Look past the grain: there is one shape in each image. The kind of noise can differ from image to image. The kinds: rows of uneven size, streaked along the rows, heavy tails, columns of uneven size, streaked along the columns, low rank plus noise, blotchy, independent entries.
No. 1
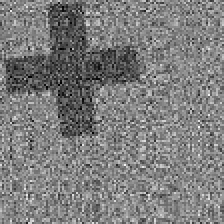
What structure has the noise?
low rank plus noise
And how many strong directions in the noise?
three or four
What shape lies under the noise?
cross
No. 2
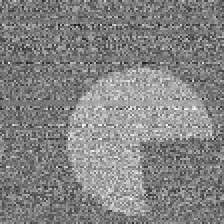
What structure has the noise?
rows of uneven size
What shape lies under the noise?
disc with a wedge cut out
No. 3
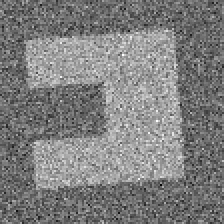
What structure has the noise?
independent entries
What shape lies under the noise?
square with a notch
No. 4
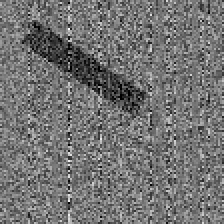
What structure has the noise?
columns of uneven size
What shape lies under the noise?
bar
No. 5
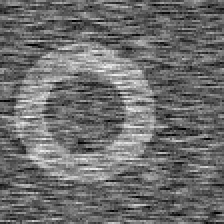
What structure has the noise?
streaked along the rows
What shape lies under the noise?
ring
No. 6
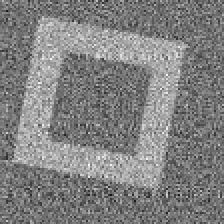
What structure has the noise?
low rank plus noise
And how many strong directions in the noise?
three or four
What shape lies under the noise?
square frame
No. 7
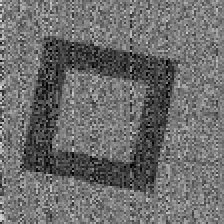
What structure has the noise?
columns of uneven size
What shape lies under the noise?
square frame
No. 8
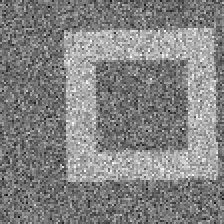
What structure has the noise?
independent entries
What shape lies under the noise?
square frame
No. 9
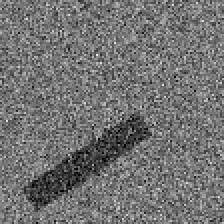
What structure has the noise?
independent entries
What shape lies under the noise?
bar
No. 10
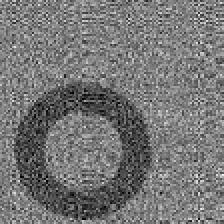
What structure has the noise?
low rank plus noise
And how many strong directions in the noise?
one
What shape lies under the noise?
ring
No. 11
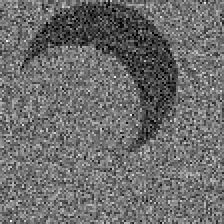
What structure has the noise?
independent entries
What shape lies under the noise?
crescent
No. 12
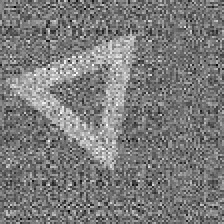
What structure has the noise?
low rank plus noise
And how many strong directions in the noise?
two
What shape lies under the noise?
triangle frame
